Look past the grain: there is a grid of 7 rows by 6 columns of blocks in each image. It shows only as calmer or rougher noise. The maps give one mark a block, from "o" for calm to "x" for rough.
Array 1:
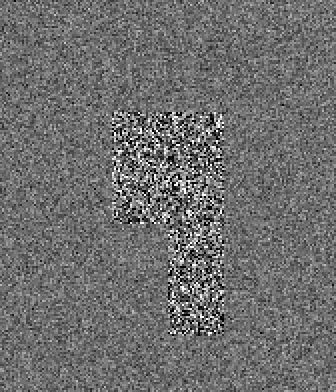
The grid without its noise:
o o o o o o
o o o o o o
o o x x o o
o o x x o o
o o o x o o
o o o x o o
o o o o o o
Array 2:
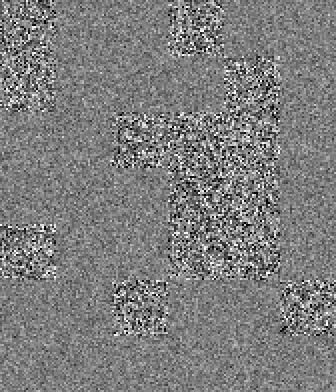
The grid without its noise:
x o o x o o
x o o o x o
o o x x x o
o o o x x o
x o o x x o
o o x o o x
o o o o o o
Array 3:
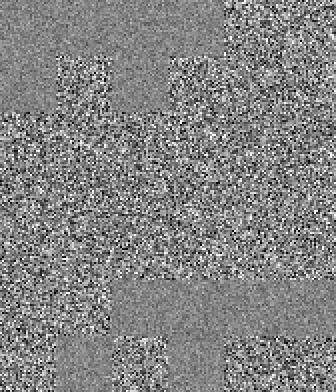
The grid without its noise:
o o o o x x
o x o x x x
x x x x x x
x x x x x x
x x x x x x
x x o o o o
x o x o x x
